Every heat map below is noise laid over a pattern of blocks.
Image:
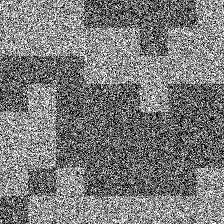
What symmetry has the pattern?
no symmetry
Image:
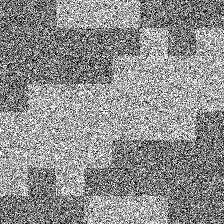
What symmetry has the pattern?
the same after a half turn
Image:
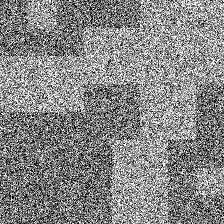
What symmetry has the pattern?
mirrored about the diagonal from the bottom left
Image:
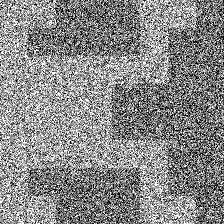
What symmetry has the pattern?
top and bottom mirror each other
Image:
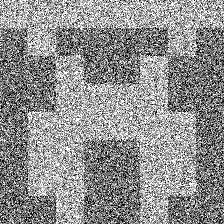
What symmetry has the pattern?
left and right mirror each other
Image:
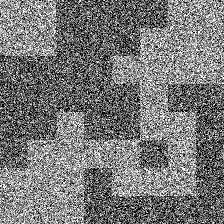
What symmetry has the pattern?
mirrored about the diagonal from the top left
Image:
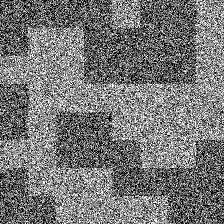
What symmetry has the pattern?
no symmetry
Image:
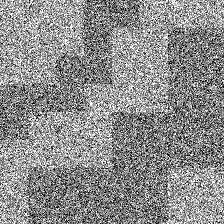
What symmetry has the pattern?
mirrored about the diagonal from the top left
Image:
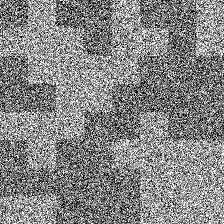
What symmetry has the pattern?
mirrored about the diagonal from the top left
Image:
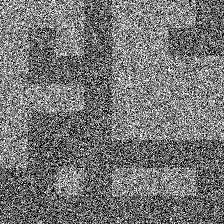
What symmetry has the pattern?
no symmetry
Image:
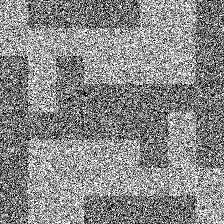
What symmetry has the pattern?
the same after a half turn
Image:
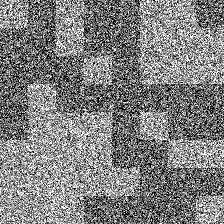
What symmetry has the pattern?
mirrored about the diagonal from the bottom left
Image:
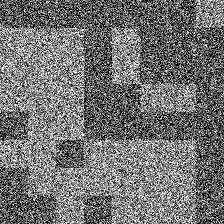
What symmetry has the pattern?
mirrored about the diagonal from the bottom left
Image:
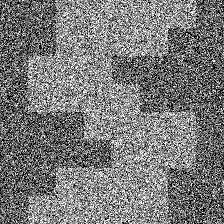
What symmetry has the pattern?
the same after a half turn
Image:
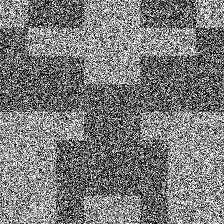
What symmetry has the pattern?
left and right mirror each other
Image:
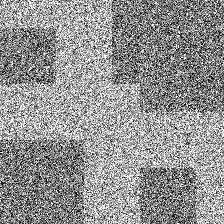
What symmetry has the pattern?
mirrored about the diagonal from the bottom left
